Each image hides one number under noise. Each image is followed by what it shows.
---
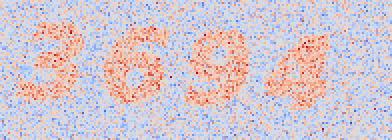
3694
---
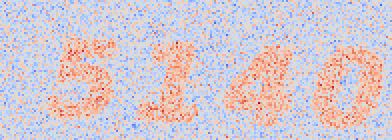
5140
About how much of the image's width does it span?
nearly all
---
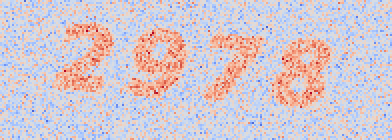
2978
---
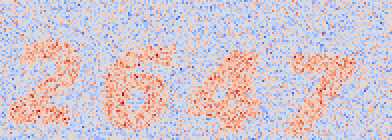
2647
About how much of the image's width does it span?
nearly all
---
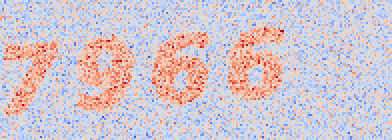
7966
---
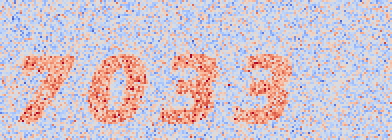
7033
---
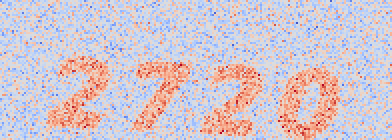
2720
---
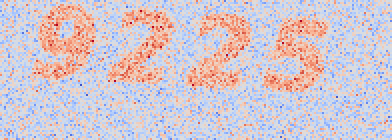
9225
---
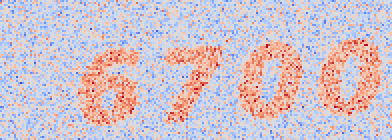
6700
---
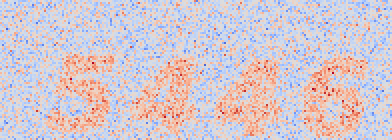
5446
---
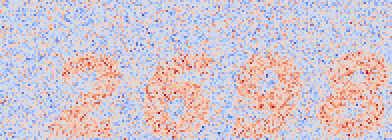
2698
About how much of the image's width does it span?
nearly all
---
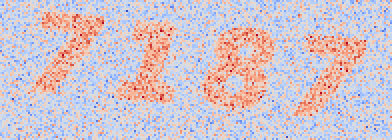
7187
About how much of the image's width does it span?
nearly all
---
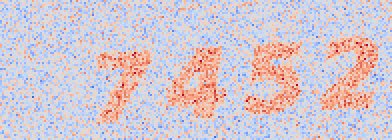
7452
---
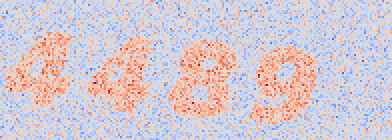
4489
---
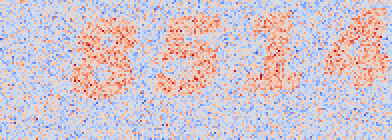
8514
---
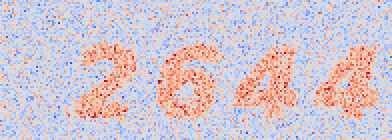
2644
